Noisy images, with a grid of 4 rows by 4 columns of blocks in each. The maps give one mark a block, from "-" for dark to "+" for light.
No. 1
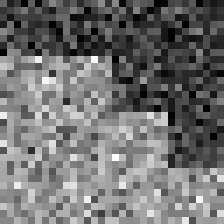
- - - -
+ + - -
+ + + -
+ + + +
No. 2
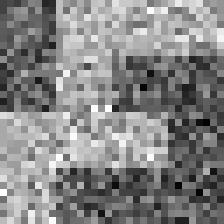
- + + +
- + - -
+ + + -
+ - - -
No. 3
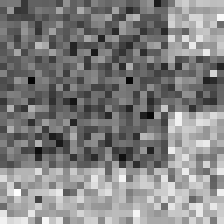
- - - +
- - - -
- - - +
+ + + +
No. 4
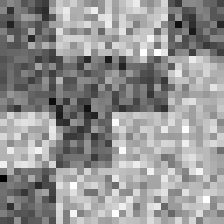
- + + -
- - - +
+ - + +
- + + +
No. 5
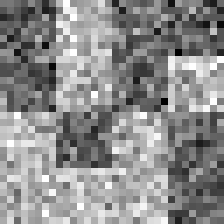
- + - -
- + - +
+ - + -
+ + + -
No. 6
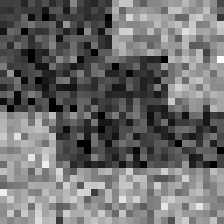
- - + +
- - - +
+ - - -
+ + + +
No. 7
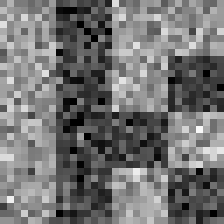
+ - + +
+ - + -
+ - - +
+ - + -
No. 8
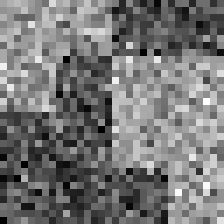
+ + - -
+ - + +
- - + +
- - - +
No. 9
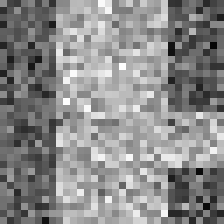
- + + -
- + + -
- + + +
- + + -
